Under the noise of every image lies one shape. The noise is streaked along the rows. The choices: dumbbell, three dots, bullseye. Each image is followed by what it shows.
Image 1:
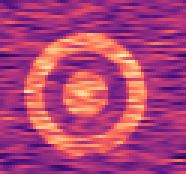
light bullseye
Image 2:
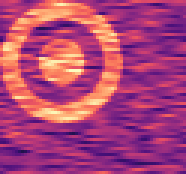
light bullseye
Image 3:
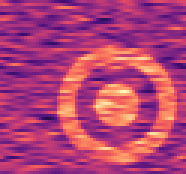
light bullseye
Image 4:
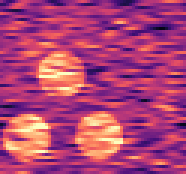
light three dots
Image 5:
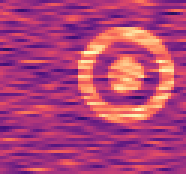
light bullseye
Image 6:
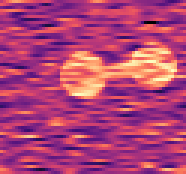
light dumbbell
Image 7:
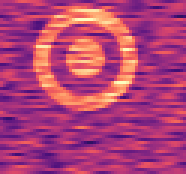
light bullseye
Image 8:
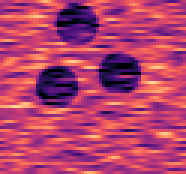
dark three dots
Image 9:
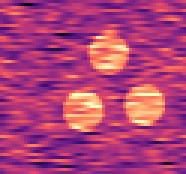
light three dots
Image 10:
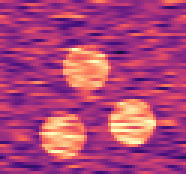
light three dots
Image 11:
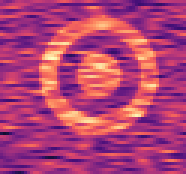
light bullseye
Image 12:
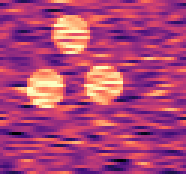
light three dots
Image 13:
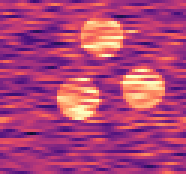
light three dots
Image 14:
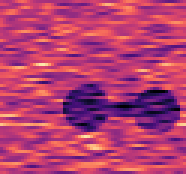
dark dumbbell
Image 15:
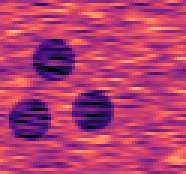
dark three dots
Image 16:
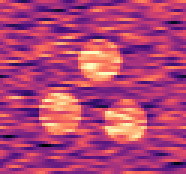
light three dots
